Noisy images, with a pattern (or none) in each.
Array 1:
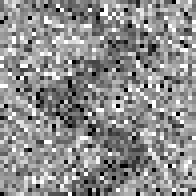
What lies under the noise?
a wavy band
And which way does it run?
top to bottom
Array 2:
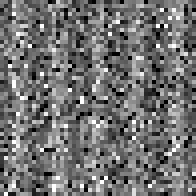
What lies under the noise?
vertical stripes
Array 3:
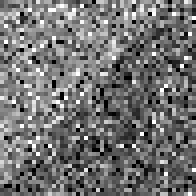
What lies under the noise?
a sharp edge
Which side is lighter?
top left
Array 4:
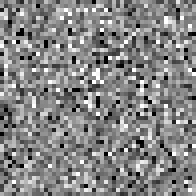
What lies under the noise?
only noise
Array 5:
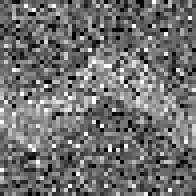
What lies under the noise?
a wavy band
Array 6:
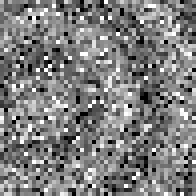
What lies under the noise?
rings round one point
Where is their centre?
middle left
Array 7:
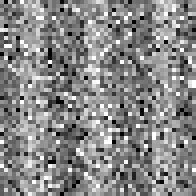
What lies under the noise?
vertical stripes
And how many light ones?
3
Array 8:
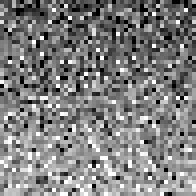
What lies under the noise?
a smooth slope
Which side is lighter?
bottom
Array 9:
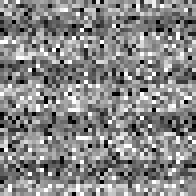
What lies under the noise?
horizontal stripes
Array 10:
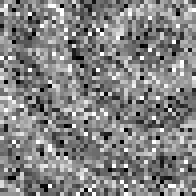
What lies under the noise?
rings round one point
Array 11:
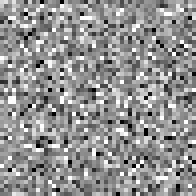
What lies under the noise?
only noise
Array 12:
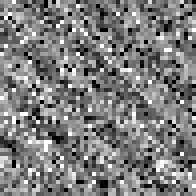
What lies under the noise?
diagonal stripes
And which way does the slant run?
top left to bottom right
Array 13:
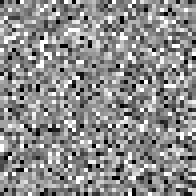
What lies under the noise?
only noise
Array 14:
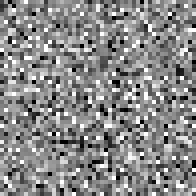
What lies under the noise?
only noise
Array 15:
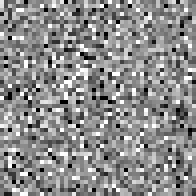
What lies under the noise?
only noise
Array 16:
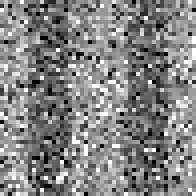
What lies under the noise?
vertical stripes
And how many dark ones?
2
